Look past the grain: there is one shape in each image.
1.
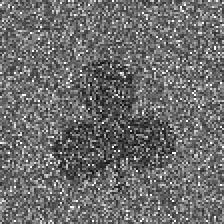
dark club
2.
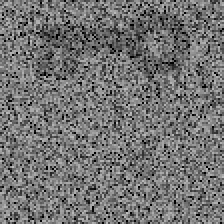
dark key
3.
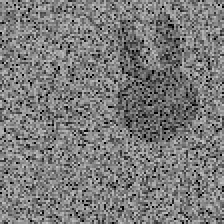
dark rabbit's head
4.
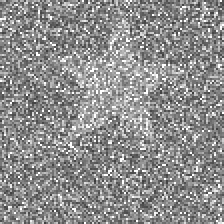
light star
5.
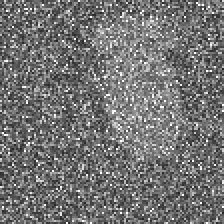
light footprint
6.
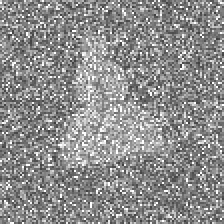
light chess pawn
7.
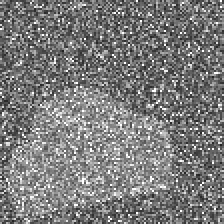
light cloud
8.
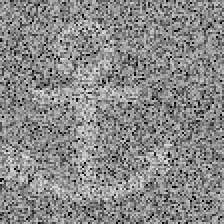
light anchor
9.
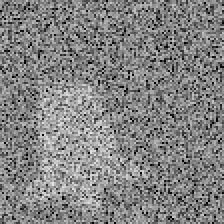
light bell
